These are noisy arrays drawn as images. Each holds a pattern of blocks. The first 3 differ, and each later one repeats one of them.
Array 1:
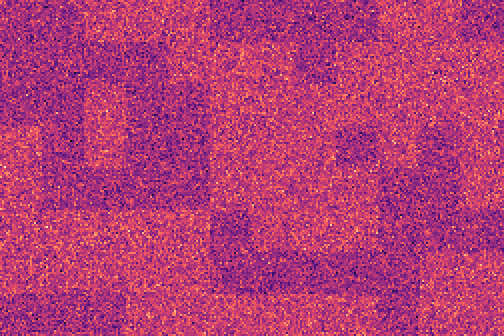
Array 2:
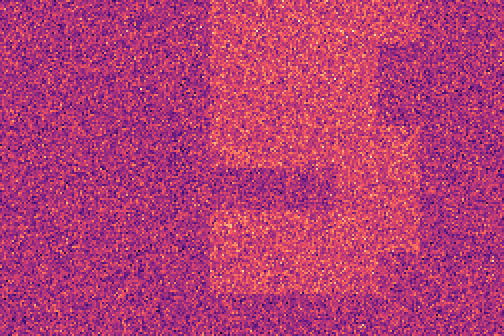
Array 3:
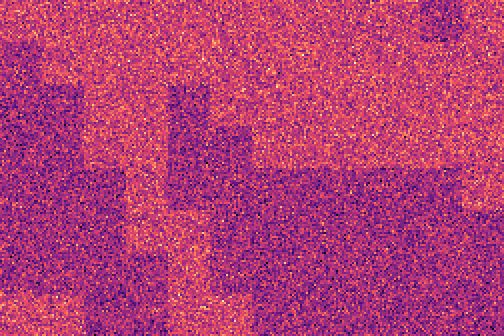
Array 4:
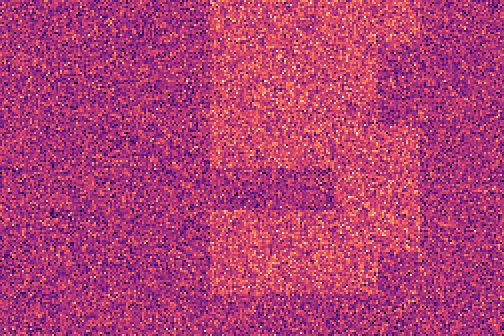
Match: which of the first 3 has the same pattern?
2
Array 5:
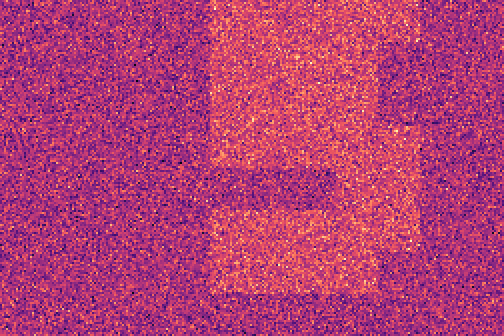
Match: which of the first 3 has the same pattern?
2
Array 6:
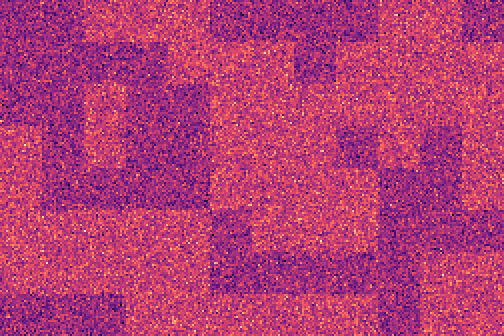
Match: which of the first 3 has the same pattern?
1
